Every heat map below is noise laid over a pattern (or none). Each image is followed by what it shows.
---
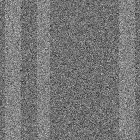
bands of columns
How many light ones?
3
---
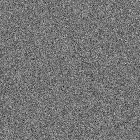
only noise
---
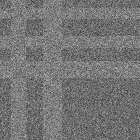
bands of rows crossing bands of columns
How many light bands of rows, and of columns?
3 and 2
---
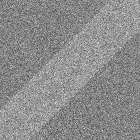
a diagonal band
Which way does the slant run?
bottom left to top right
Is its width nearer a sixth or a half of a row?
a half
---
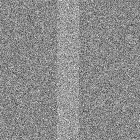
one band of columns
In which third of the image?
middle
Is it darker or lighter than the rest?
lighter
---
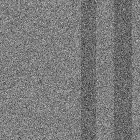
bands of columns
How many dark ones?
2
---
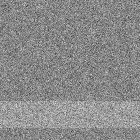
one band of rows
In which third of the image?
bottom
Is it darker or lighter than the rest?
lighter
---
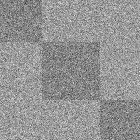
blocks along the diagonal
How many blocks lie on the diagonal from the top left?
3
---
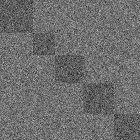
blocks along the diagonal
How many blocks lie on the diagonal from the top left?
5
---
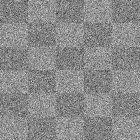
a checkerboard
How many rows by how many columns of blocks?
6 by 5
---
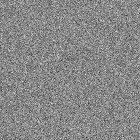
only noise
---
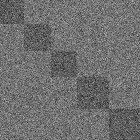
blocks along the diagonal
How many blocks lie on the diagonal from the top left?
5
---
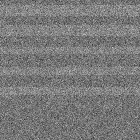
bands of rows
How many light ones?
5
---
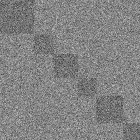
blocks along the diagonal
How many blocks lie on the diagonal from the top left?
6
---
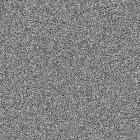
only noise
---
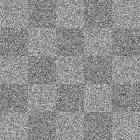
a checkerboard
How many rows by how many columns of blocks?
5 by 5
